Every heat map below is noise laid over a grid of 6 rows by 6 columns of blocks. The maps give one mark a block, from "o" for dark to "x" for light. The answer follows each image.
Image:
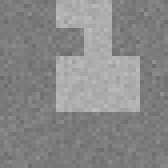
o o x x o o
o o o x o o
o o x x x o
o o x x x o
o o o o o o
o o o o o o
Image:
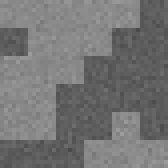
x x x x x o
o x x x o o
x x x o o o
x x o o o o
x x o o x o
o o o x x x
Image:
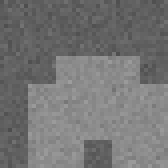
o o o o o o
o o o o o o
o o x x x o
o x x x x x
o x x x x x
o x x o x x
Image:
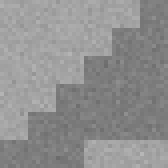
x x x x x o
x x x x o o
x x x o o o
x x o o o o
x o o o o o
o o o x x x
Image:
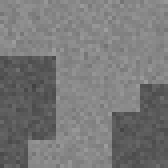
x x x x x x
x x x x x x
o o x x x x
o o x x x o
o o x x o o
o x x x o o
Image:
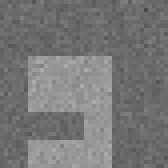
o o o o o o
o o o o o o
o x x x o o
o x x x o o
o o o x o o
o x x x o o
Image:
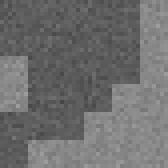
o o o o o x
o o o o o x
x o o o o x
x o o o x x
o o o x x x
o x x x x x
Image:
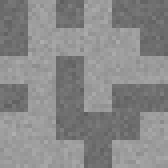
o x o x o o
o x x x x o
x x o x x x
o x o x o o
x x o o o x
x x x o x x
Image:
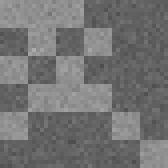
x x x o o o
o x o x o o
x o x o o o
o x x x o o
x o o o x o
o o o o o x
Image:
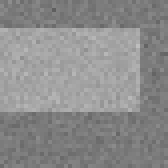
o o o o o o
x x x x x o
x x x x x o
x x x x x o
o o o o o o
o o o o o o
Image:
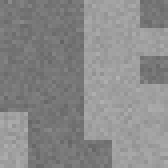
o o o x x o
o o o x x x
o o o x x o
o o o x x x
x o o x x x
x o o o x x
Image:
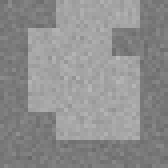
o o x x x o
o x x x o o
o x x x x o
o x x x x o
o o x x x o
o o o o o o
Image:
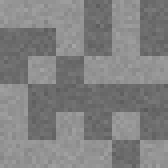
x x x o x o
o o x o x o
o x o x x x
x o o o o o
x o x o x o
x x x x o x
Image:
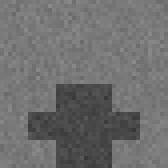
x x x x x x
x x x x x x
x x x x x x
x x o o x x
x o o o o x
x x o o x x
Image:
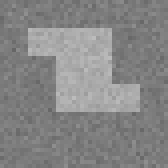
o o o o o o
o x x x o o
o o x x o o
o o x x x o
o o o o o o
o o o o o o
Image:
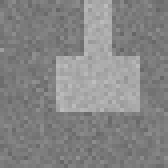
o o o x o o
o o o x o o
o o x x x o
o o x x x o
o o o o o o
o o o o o o
